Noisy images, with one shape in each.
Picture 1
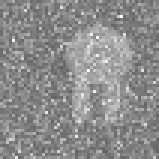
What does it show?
light rabbit's head
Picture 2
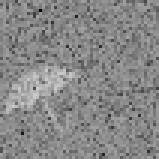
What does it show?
light umbrella
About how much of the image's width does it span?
half
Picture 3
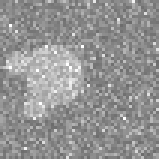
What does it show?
light bear's head
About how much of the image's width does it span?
half
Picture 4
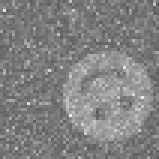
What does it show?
light smiling face
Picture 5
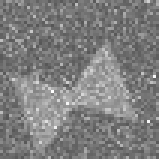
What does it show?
light bow tie
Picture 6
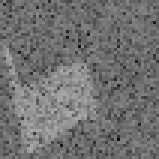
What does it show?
light flag
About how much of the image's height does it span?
two thirds
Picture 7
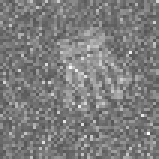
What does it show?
light chess queen
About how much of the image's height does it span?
half
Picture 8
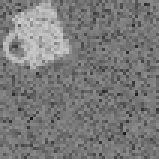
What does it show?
light cup, top left
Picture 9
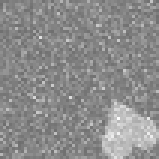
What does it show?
light heart, bottom right
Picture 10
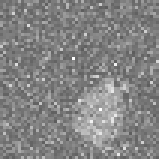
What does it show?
light chess knight
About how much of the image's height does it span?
half
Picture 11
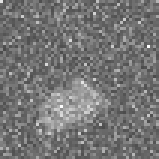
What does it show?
light chess knight
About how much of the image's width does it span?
half
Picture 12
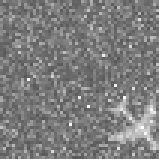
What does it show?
light airplane, bottom right
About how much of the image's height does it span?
a third
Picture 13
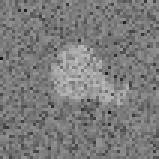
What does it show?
light pear
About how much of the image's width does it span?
half
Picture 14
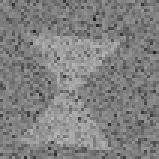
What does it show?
light bow tie
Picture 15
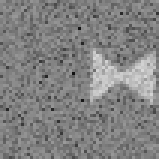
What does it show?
light bow tie, middle right
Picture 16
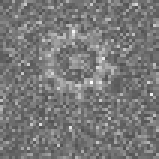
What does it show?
light gear
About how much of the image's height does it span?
half
